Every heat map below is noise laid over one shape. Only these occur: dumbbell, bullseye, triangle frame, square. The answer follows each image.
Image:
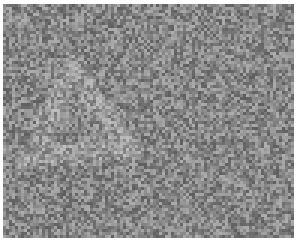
light triangle frame
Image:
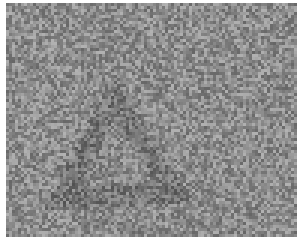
dark triangle frame
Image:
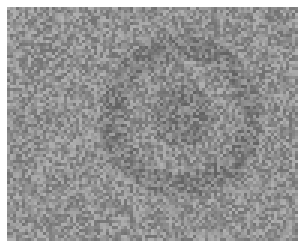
dark bullseye
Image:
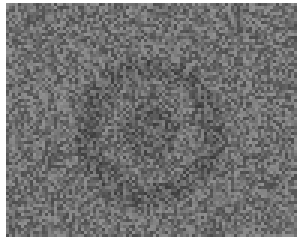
dark bullseye
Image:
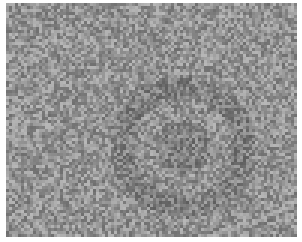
dark bullseye
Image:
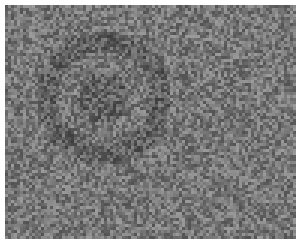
dark bullseye
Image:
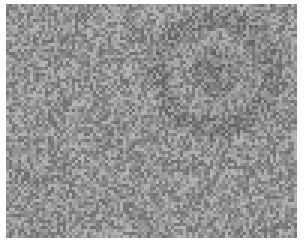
dark bullseye
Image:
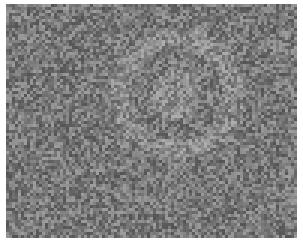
light bullseye
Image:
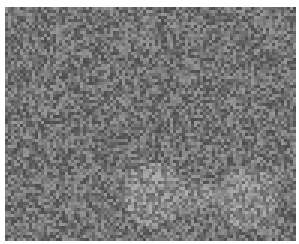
light dumbbell
